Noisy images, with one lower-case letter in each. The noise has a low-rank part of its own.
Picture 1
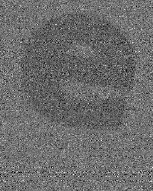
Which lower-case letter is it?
e
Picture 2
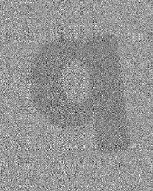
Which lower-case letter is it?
q
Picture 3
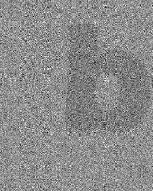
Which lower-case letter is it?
b
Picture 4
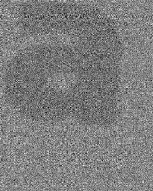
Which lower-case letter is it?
a
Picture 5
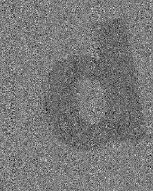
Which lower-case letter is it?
d
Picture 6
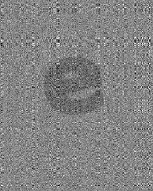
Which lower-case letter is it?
e
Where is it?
centre
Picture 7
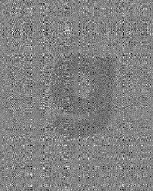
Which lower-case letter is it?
g
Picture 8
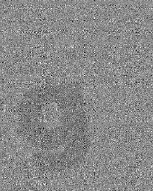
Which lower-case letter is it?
g
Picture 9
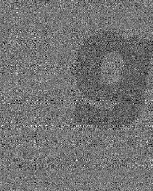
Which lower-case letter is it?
g
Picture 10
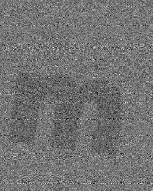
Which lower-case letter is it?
m
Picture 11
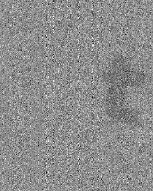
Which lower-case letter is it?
t
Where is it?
middle right
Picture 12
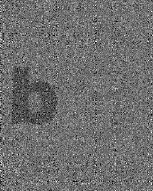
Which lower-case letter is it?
b
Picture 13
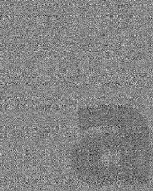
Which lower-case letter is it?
a
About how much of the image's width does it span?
half
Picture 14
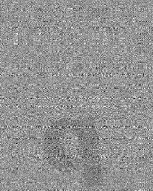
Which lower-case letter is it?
q
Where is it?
bottom middle
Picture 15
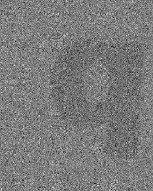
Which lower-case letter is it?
q
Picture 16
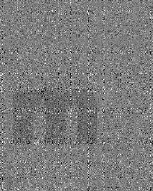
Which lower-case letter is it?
m
